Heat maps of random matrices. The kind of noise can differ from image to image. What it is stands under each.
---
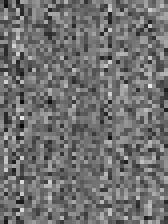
columns of uneven size
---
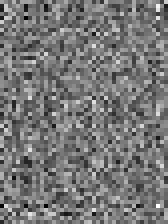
low rank plus noise
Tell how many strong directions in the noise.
two
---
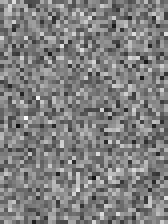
independent entries
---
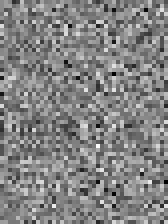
low rank plus noise
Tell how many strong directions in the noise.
three or four
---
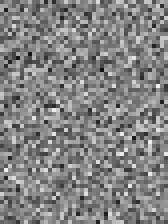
independent entries
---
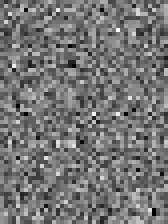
low rank plus noise
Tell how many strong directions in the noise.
three or four
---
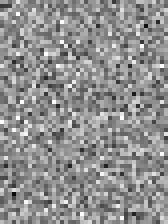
independent entries
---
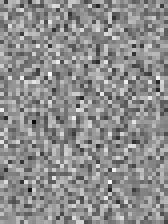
low rank plus noise
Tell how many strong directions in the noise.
three or four
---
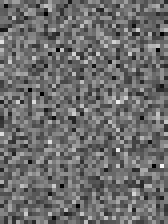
independent entries
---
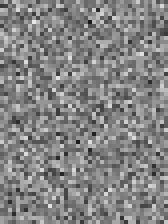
independent entries
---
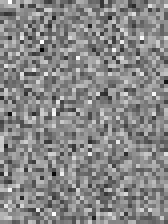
low rank plus noise
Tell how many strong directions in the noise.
five to eight
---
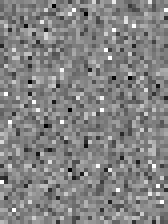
heavy tails
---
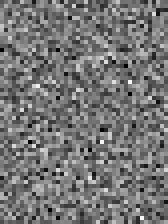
independent entries
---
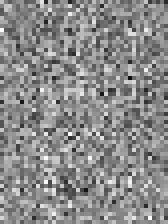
low rank plus noise
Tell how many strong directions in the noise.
three or four
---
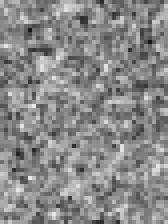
blotchy
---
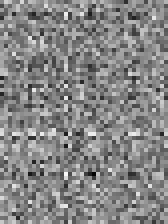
low rank plus noise
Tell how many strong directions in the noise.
one
